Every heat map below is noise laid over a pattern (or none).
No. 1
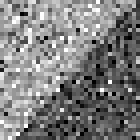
a sharp edge
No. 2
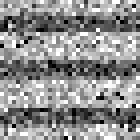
horizontal stripes
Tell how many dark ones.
3
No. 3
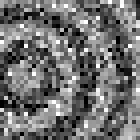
rings round one point
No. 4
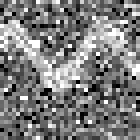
a wavy band
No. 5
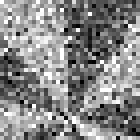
spokes from one point
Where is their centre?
bottom middle
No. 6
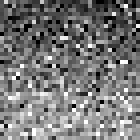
a smooth slope
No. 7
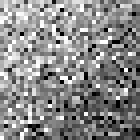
a smooth slope
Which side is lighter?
top left
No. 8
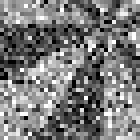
spokes from one point
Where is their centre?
top right
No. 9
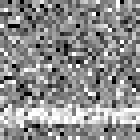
one horizontal stripe
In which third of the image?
bottom
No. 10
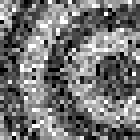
rings round one point
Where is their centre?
middle right
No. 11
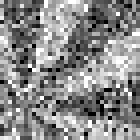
spokes from one point
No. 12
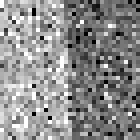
a sharp edge
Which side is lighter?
left
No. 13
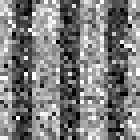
vertical stripes
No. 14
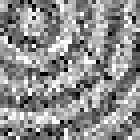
rings round one point
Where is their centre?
top left
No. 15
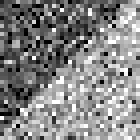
a sharp edge
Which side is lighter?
bottom right
